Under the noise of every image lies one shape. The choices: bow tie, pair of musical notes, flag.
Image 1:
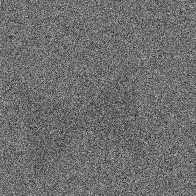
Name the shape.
bow tie
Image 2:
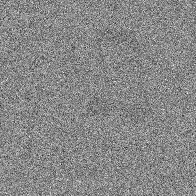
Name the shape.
pair of musical notes
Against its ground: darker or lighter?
darker
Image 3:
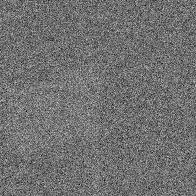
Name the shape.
flag
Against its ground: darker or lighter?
lighter
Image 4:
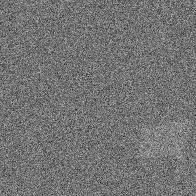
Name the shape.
flag
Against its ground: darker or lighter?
lighter
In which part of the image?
bottom right
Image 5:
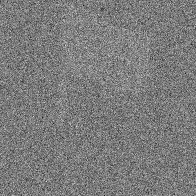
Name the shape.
flag
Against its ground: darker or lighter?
lighter
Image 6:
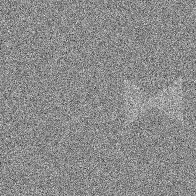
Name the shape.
bow tie
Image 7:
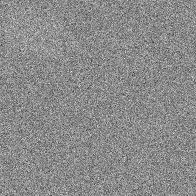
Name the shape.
flag
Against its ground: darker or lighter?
lighter
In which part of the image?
top left
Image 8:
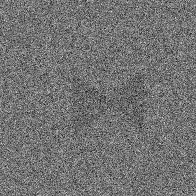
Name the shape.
bow tie
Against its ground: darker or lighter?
darker
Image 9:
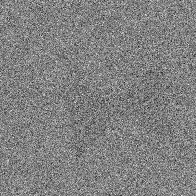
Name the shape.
bow tie
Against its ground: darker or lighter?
darker
